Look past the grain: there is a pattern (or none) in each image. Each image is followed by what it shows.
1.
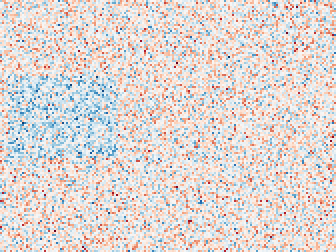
one block
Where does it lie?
middle left
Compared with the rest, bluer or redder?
bluer
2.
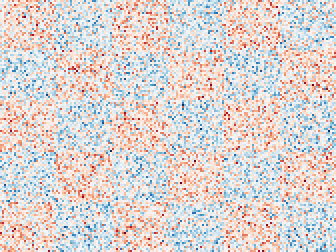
a checkerboard
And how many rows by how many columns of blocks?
5 by 6
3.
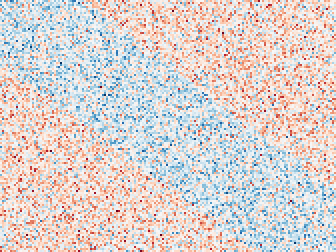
a diagonal band
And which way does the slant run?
top left to bottom right
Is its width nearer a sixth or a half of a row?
a half
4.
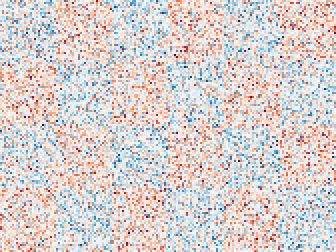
a checkerboard
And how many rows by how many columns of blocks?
4 by 6
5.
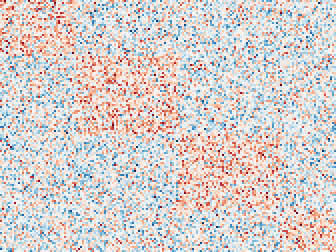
blocks along the diagonal
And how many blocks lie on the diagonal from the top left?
4
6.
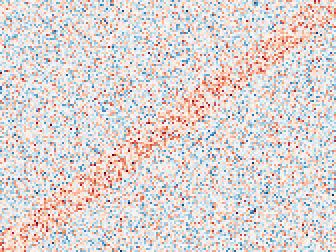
a diagonal band
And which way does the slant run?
bottom left to top right
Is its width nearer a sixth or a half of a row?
a sixth
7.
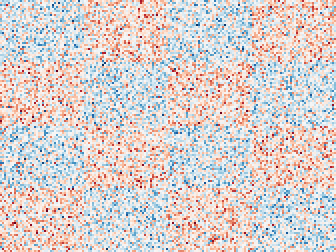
a checkerboard
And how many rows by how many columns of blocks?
4 by 4
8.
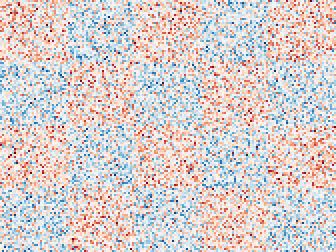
a checkerboard
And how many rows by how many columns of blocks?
4 by 5
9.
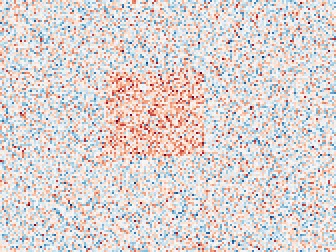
one block
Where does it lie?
centre
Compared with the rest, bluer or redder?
redder
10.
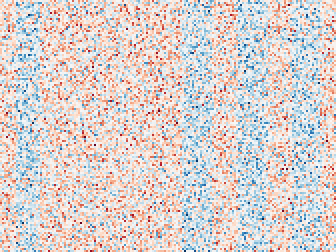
bands of columns
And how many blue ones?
4
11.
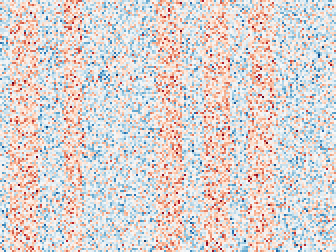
bands of columns
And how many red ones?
5
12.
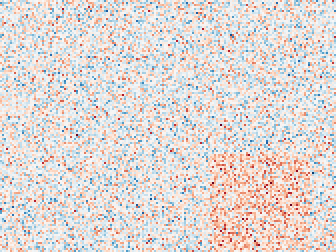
one block
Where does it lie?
bottom right
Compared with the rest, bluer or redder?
redder
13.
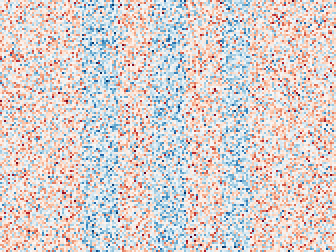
bands of columns
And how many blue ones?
3
